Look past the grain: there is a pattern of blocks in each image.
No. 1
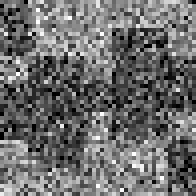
the same after a half turn
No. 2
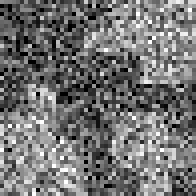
mirrored about the diagonal from the top left
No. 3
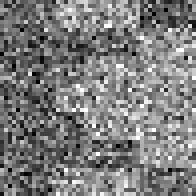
top and bottom mirror each other
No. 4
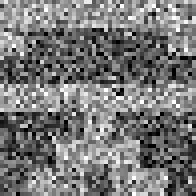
left and right mirror each other
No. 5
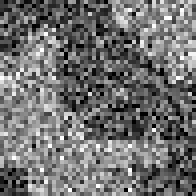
mirrored about the diagonal from the bottom left
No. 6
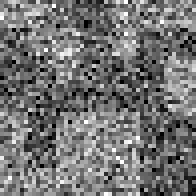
no symmetry
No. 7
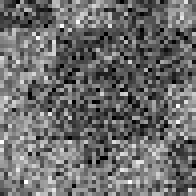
mirrored about the diagonal from the bottom left
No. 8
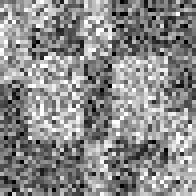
the same after a half turn
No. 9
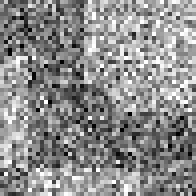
mirrored about the diagonal from the bottom left
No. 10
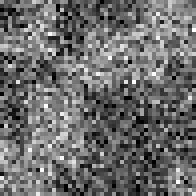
mirrored about the diagonal from the top left
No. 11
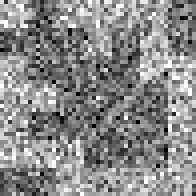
mirrored about the diagonal from the top left
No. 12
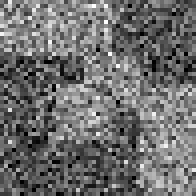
mirrored about the diagonal from the bottom left
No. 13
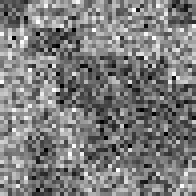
no symmetry
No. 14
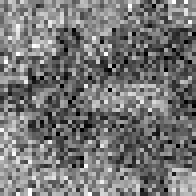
top and bottom mirror each other
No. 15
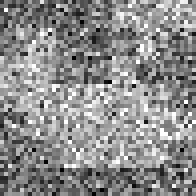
no symmetry
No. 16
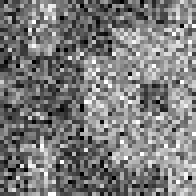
top and bottom mirror each other
